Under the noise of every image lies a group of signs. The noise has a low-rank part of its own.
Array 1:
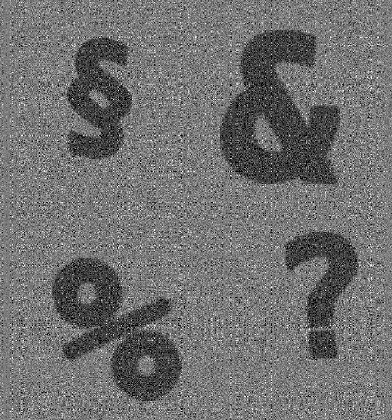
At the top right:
ampersand
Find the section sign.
top left
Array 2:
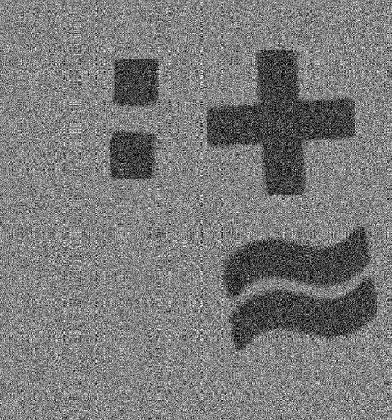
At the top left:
colon
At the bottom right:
approximately sign
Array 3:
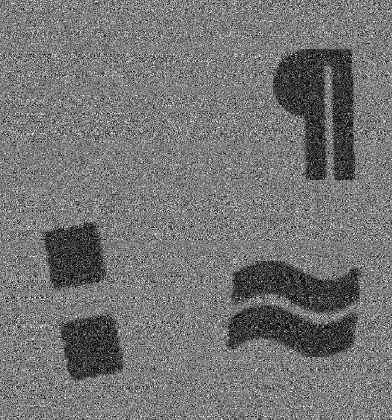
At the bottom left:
colon
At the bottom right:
approximately sign
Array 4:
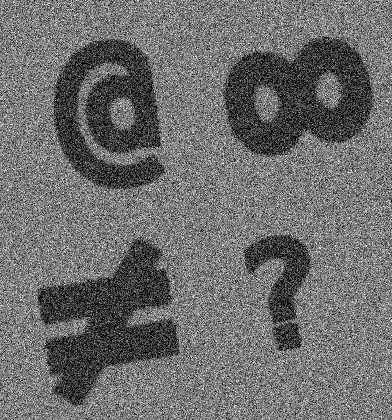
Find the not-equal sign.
bottom left
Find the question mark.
bottom right
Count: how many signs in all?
4
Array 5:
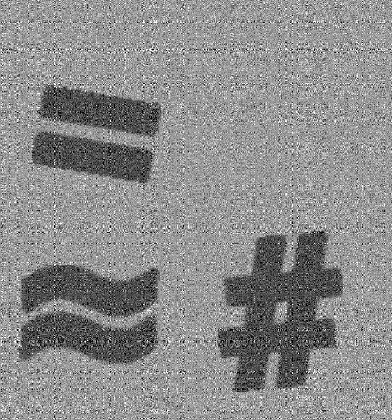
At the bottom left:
approximately sign
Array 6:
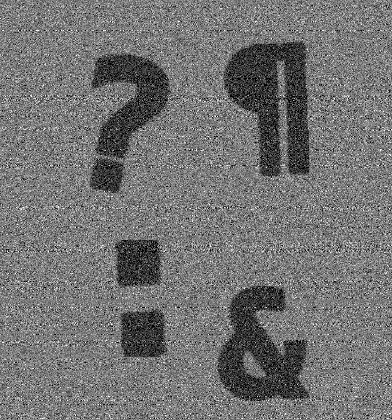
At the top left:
question mark
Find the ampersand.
bottom right
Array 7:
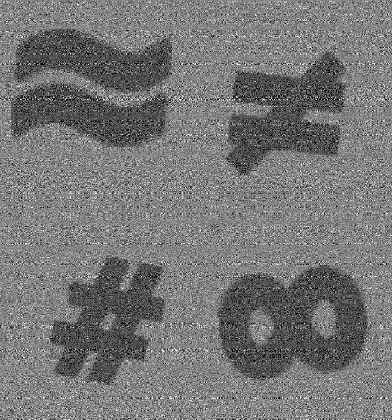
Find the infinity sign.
bottom right
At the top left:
approximately sign
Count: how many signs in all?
4
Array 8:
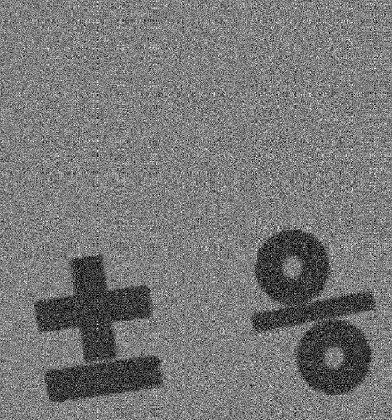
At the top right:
nothing
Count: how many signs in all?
2
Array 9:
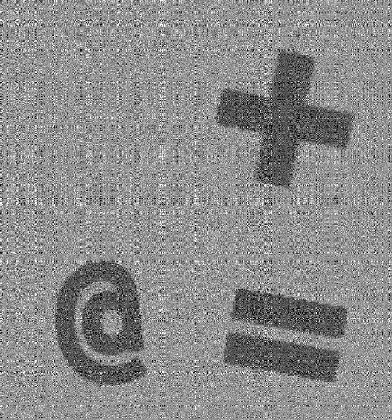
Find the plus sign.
top right
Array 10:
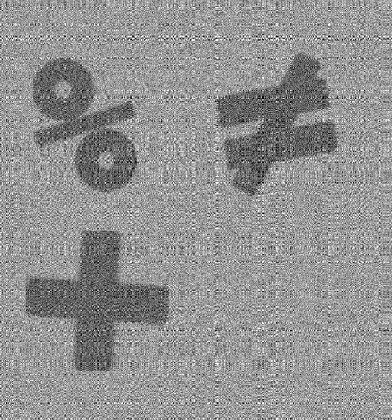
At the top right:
not-equal sign
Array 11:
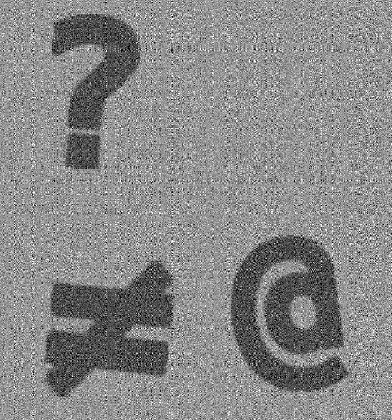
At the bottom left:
not-equal sign
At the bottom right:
at sign
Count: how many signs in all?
3
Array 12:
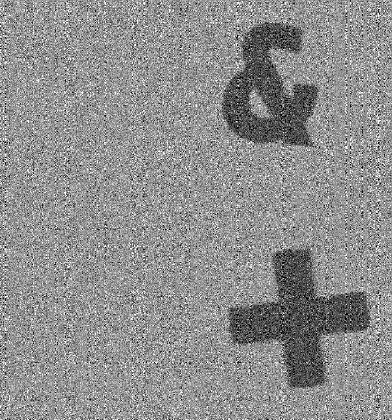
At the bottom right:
plus sign
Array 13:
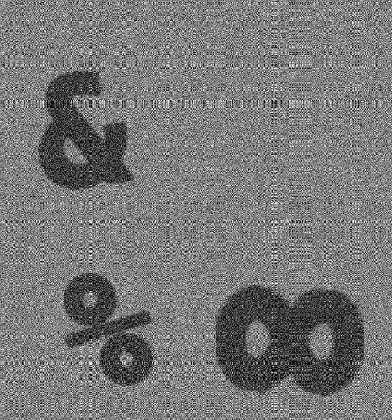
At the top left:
ampersand
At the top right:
nothing
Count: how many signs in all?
3
